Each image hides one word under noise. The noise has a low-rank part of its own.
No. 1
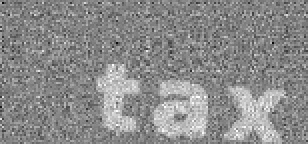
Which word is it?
tax
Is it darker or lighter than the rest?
lighter
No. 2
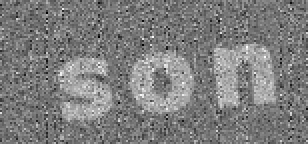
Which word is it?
son
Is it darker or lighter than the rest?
lighter
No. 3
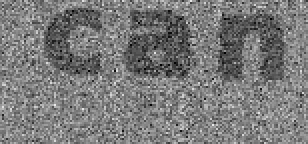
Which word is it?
can
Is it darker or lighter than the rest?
darker
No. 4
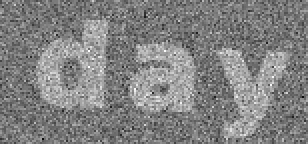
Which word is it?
day
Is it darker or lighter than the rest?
lighter
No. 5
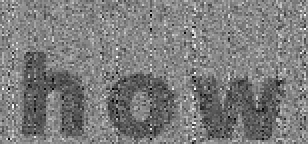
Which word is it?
how
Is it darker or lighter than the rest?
darker
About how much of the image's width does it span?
nearly all
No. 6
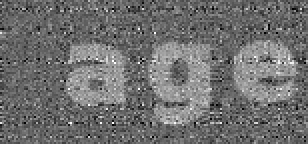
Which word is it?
age
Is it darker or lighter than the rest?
lighter
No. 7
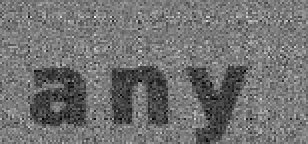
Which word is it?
any
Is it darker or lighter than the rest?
darker
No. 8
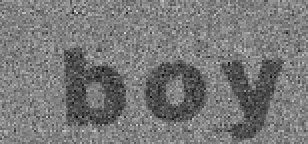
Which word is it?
boy
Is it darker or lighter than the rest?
darker
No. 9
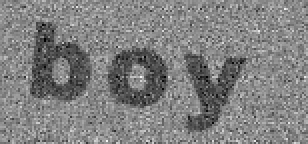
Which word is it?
boy
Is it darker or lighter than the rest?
darker
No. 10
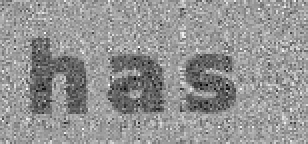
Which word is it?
has
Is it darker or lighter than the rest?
darker
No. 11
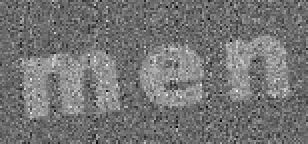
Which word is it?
men
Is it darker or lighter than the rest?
lighter
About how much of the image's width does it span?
nearly all
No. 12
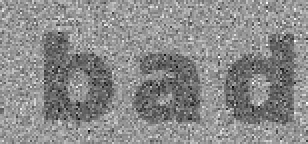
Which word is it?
bad
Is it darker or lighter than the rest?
darker
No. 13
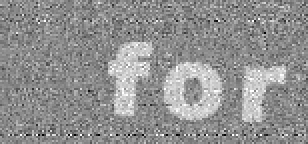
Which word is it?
for
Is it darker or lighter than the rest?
lighter
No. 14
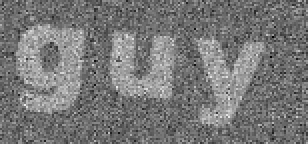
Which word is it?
guy
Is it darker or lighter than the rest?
lighter
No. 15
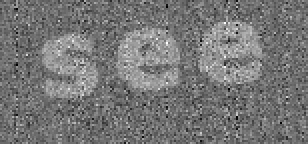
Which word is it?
see
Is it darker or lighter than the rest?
lighter
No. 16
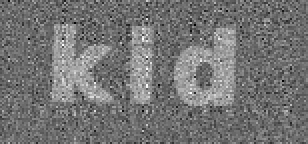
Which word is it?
kid
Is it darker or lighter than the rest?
lighter
